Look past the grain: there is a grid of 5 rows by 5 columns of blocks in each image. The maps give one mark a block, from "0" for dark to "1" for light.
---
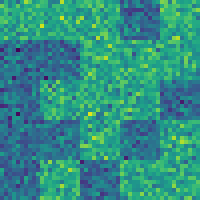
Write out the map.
1 1 1 0 1
0 0 1 1 1
0 1 1 1 0
0 0 1 0 1
0 1 0 1 1
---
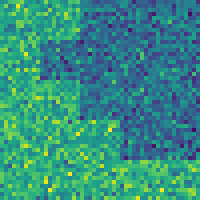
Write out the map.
1 1 0 0 0
1 0 0 0 0
1 1 0 0 0
1 1 1 0 0
1 1 1 1 1
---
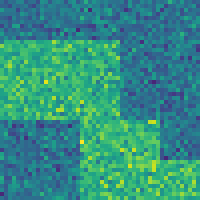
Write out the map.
0 0 0 0 0
1 1 1 0 0
1 1 1 0 0
0 0 1 1 0
0 0 1 1 1
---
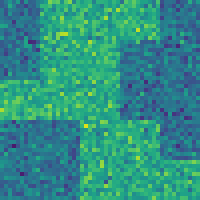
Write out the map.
0 1 1 1 0
0 1 1 0 0
1 1 1 0 0
0 0 1 1 0
0 0 1 1 1
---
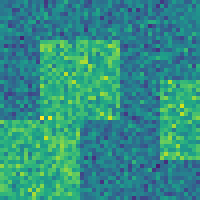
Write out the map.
0 0 0 0 0
0 1 1 0 0
0 1 1 0 1
1 1 0 0 1
1 1 0 0 0
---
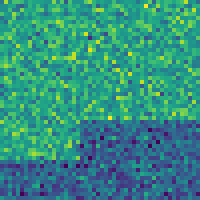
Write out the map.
1 1 1 1 1
1 1 1 1 1
1 1 1 1 1
1 1 0 0 0
0 0 0 0 0
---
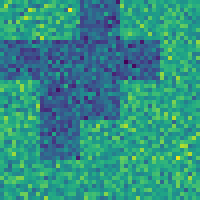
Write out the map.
1 1 0 1 1
0 0 0 0 1
1 0 0 1 1
1 0 1 1 1
1 1 1 1 1
